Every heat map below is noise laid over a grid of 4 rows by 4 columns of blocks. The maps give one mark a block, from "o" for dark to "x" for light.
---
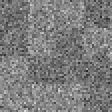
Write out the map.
o x x o
o x o x
x o o o
x x x o
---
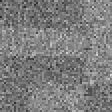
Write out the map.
o o o x
x x x x
o o o x
o x x o
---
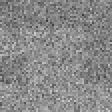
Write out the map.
o o o o
x x x o
o x x o
x x x x
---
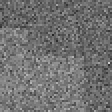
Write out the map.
o o o o
x o o o
x x x o
x x x o
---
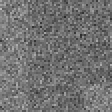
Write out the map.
x o o o
x o o o
x o o o
x o o x
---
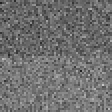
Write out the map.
o o o o
o o o o
x x x x
x x x x
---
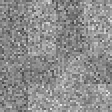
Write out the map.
o x o x
o x o x
o o x o
o x x x
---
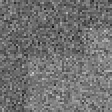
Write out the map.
o o o o
o o o x
o x x x
o x x x
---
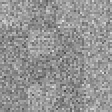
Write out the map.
x o x x
o x o x
o o o x
o x o x
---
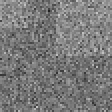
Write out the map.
x o x x
o o x x
o o o o
o o o o
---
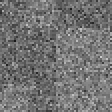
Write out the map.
o x o o
o o x x
o o x x
x o x x
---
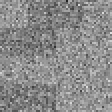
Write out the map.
x o o x
o o x x
x x x x
o o x x
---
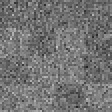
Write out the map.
o o o o
x o x o
o x x o
x x o x
